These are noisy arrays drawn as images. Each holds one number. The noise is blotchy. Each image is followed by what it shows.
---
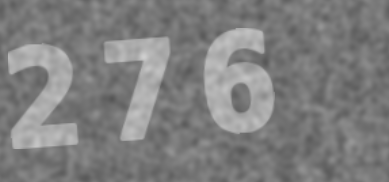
276
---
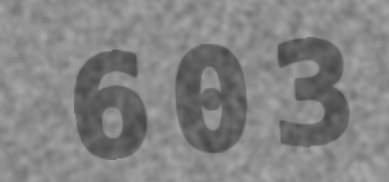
603
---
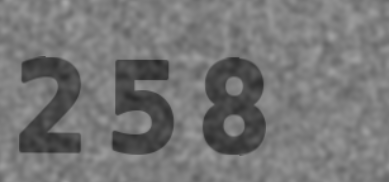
258
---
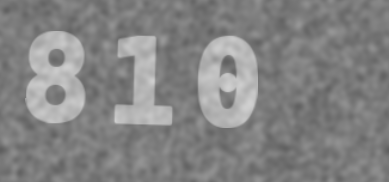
810
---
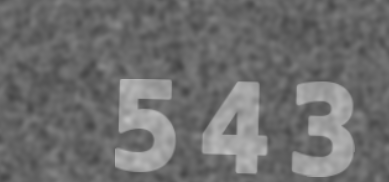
543
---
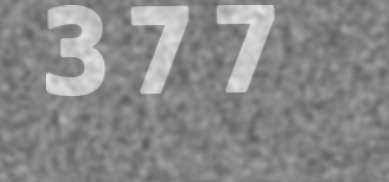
377
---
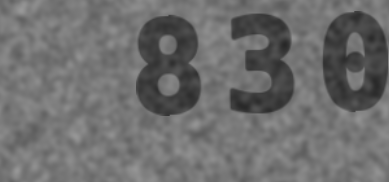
830
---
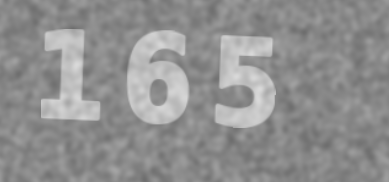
165
